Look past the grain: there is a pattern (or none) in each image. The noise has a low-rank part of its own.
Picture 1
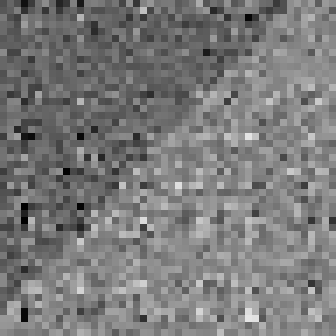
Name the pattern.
a sharp edge
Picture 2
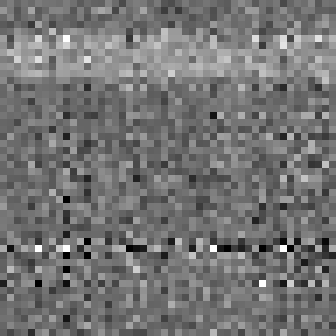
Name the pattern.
one horizontal stripe
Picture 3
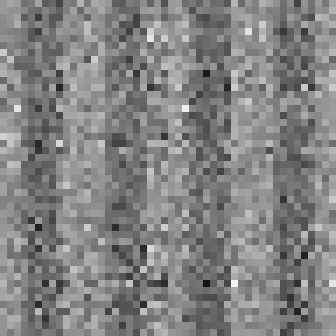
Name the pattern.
vertical stripes
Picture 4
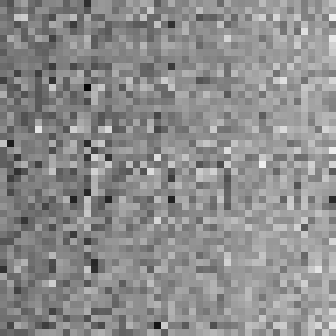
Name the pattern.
a smooth slope
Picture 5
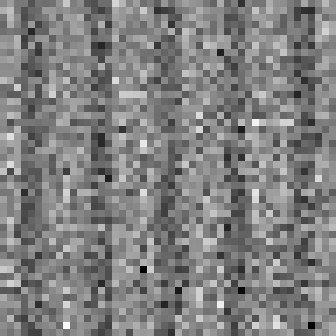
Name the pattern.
vertical stripes
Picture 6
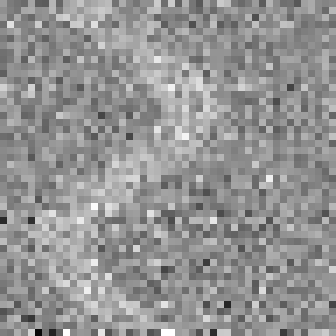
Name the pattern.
a wavy band
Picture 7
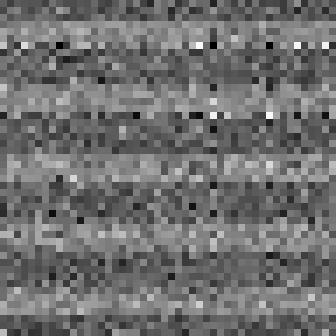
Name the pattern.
horizontal stripes
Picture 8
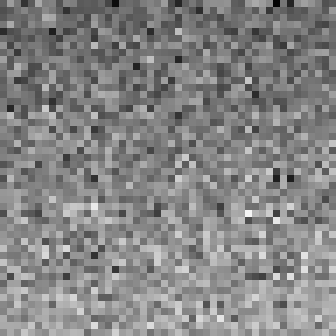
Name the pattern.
a smooth slope
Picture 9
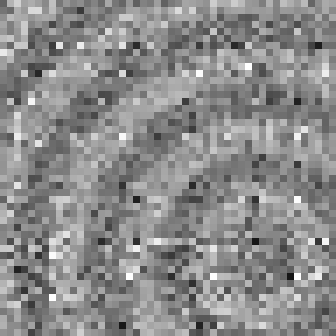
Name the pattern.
rings round one point
